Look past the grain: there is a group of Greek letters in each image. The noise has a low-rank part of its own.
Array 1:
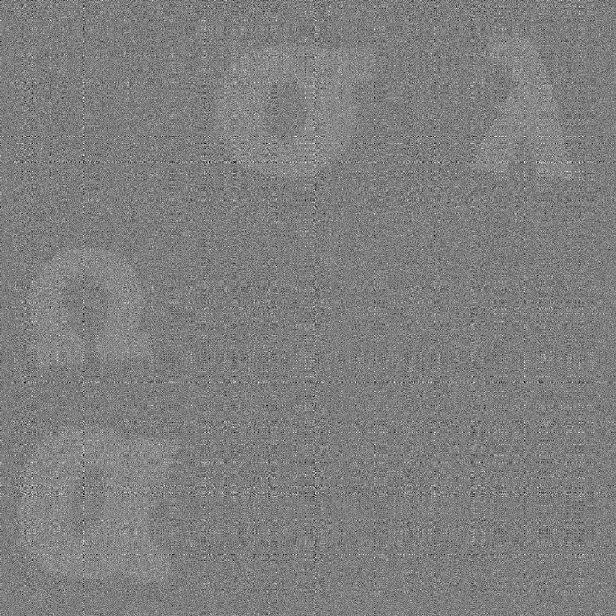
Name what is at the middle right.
nothing
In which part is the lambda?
top right
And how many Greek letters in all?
4
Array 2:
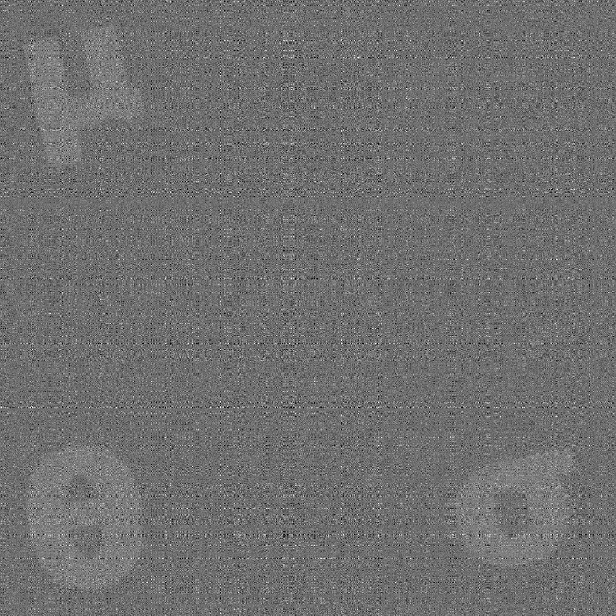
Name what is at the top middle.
nothing
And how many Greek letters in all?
3
